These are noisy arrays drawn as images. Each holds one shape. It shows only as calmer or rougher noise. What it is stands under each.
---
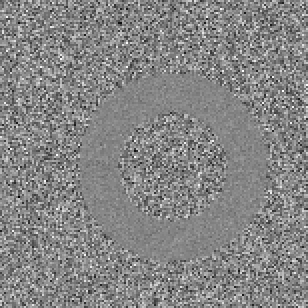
ring
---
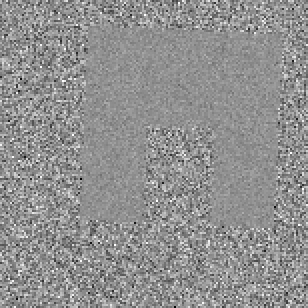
square with a notch
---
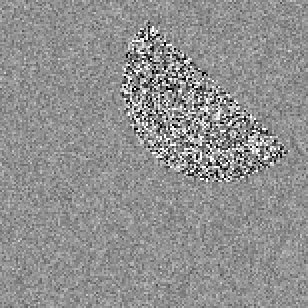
half disc
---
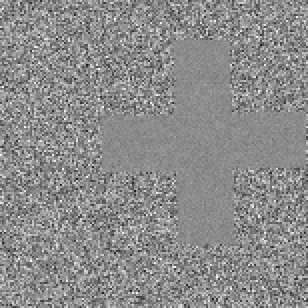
cross
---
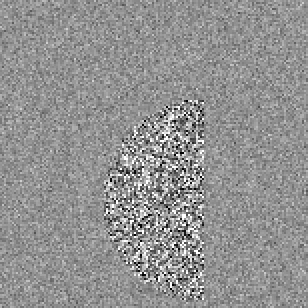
half disc
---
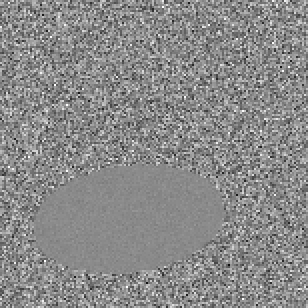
ellipse
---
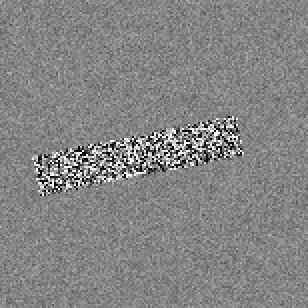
bar
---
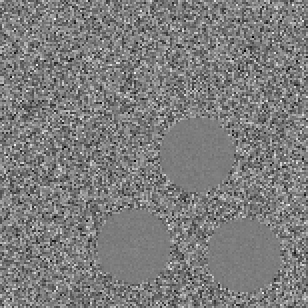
three dots
